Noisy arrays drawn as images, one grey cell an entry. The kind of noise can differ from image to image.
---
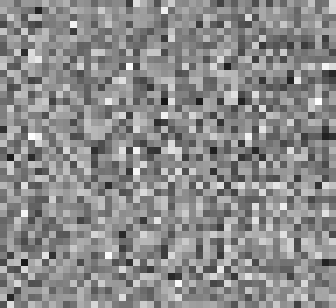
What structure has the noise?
low rank plus noise
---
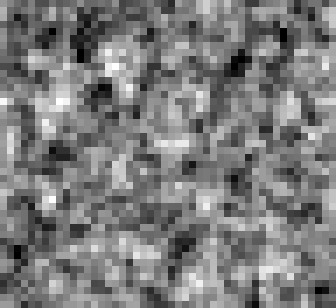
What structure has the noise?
blotchy
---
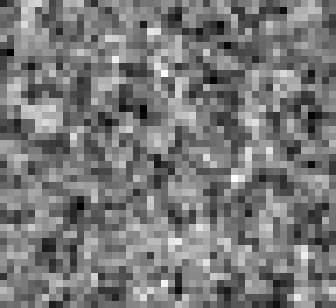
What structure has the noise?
blotchy
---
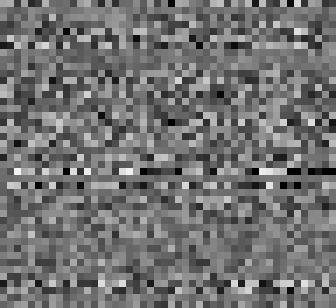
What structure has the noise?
rows of uneven size
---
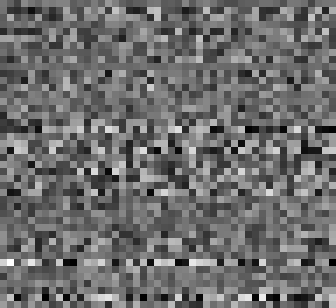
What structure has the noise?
rows of uneven size
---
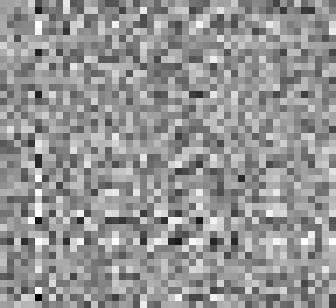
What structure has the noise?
low rank plus noise
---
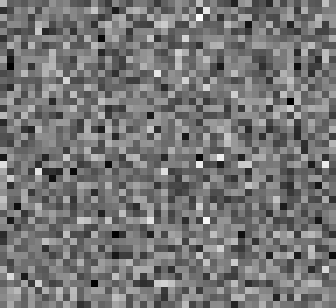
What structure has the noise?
low rank plus noise
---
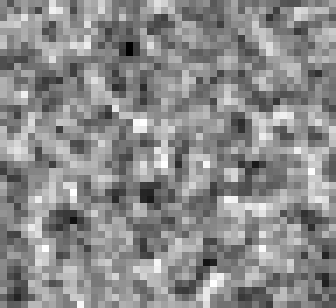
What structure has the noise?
blotchy
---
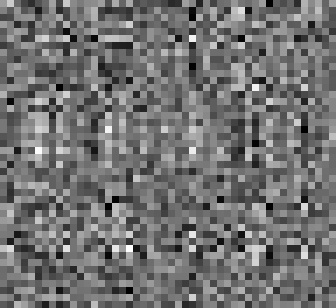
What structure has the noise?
low rank plus noise
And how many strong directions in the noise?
two
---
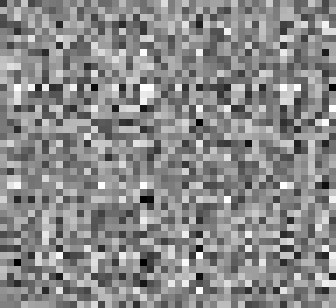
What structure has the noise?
low rank plus noise
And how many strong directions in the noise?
two
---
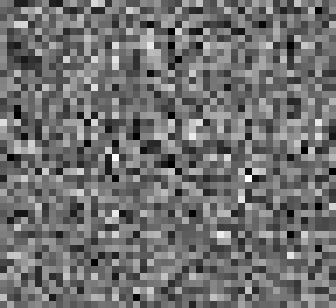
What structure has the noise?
low rank plus noise
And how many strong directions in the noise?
two
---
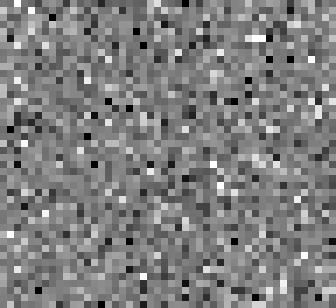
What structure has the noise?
heavy tails
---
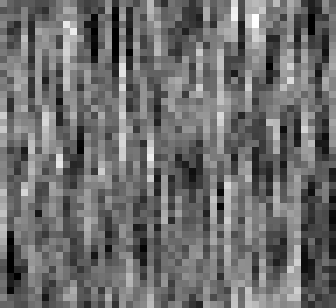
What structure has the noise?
streaked along the columns
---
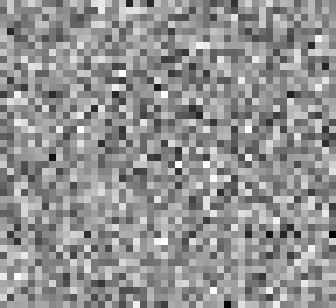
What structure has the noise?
independent entries
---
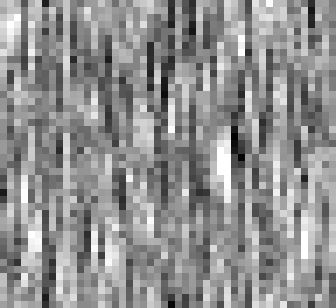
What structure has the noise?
streaked along the columns
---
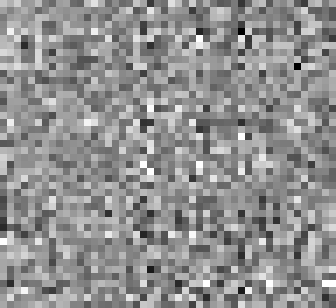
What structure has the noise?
low rank plus noise
